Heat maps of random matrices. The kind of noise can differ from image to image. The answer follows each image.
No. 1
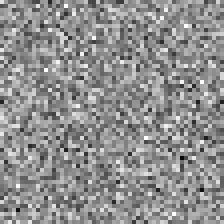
independent entries
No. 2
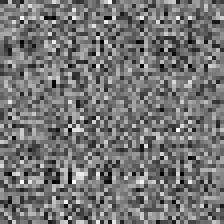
low rank plus noise
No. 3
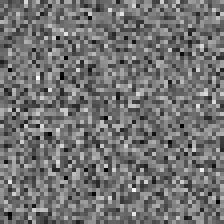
independent entries
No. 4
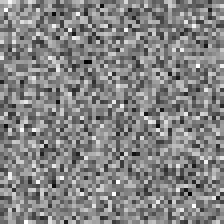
independent entries
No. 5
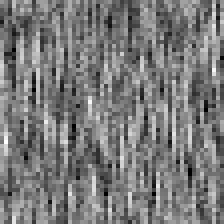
streaked along the columns
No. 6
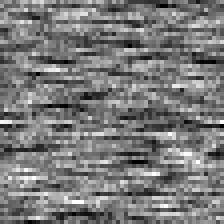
streaked along the rows
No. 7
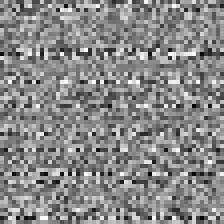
rows of uneven size
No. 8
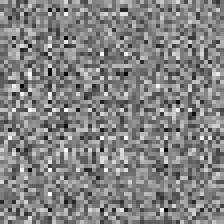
low rank plus noise
